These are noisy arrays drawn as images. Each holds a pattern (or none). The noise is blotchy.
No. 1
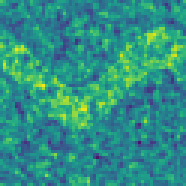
a wavy band
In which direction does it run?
left to right
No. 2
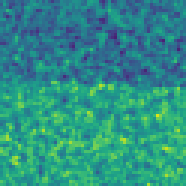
a sharp edge
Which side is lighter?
bottom
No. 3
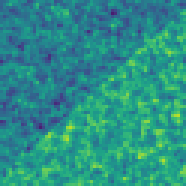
a sharp edge
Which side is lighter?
bottom right
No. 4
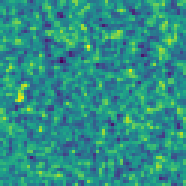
only noise
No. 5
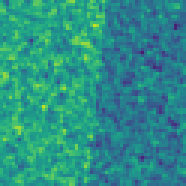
a sharp edge
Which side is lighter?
left
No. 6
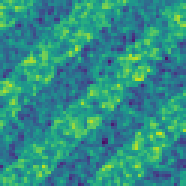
diagonal stripes
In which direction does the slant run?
bottom left to top right
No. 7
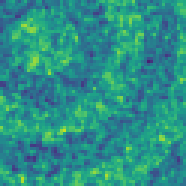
rings round one point
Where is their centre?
top left
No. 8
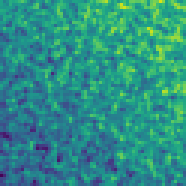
a smooth slope
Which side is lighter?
top right
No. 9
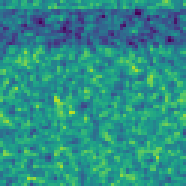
one horizontal stripe
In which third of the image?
top
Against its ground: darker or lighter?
darker
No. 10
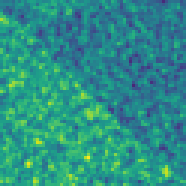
a sharp edge
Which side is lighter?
bottom left
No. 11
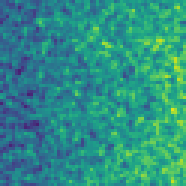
a smooth slope
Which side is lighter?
right
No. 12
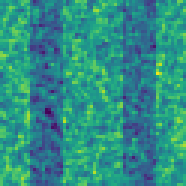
vertical stripes
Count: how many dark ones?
2
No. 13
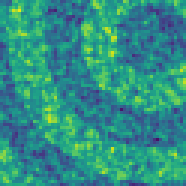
rings round one point
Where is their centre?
top right
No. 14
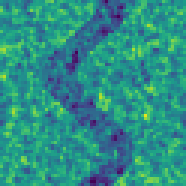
a wavy band
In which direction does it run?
top to bottom
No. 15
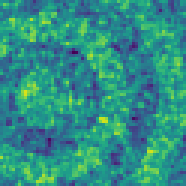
rings round one point
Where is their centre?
middle left
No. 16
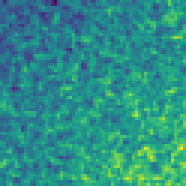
a smooth slope
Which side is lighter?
bottom right
